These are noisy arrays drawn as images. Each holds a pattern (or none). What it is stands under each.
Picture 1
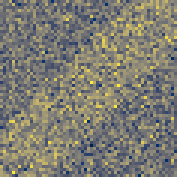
a diagonal band
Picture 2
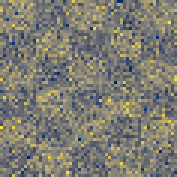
a checkerboard
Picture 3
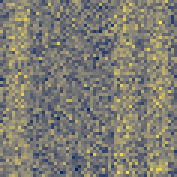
bands of columns
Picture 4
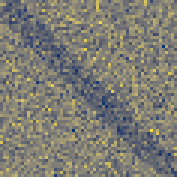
a diagonal band
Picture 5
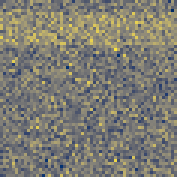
one band of rows
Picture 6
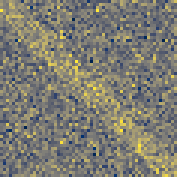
a diagonal band
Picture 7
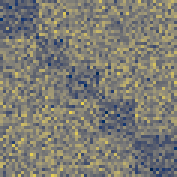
blocks along the diagonal
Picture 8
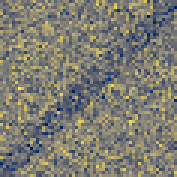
a diagonal band
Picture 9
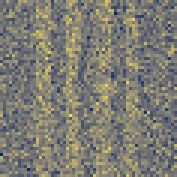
bands of columns
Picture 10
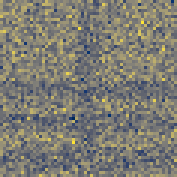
bands of rows crossing bands of columns
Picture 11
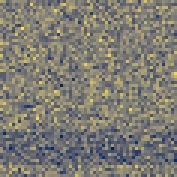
one band of rows
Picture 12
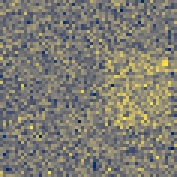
one block
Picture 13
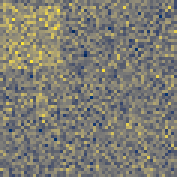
one block
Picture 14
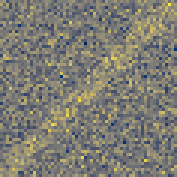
a diagonal band
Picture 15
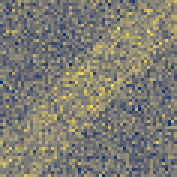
a diagonal band
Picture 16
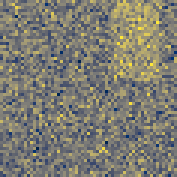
one block
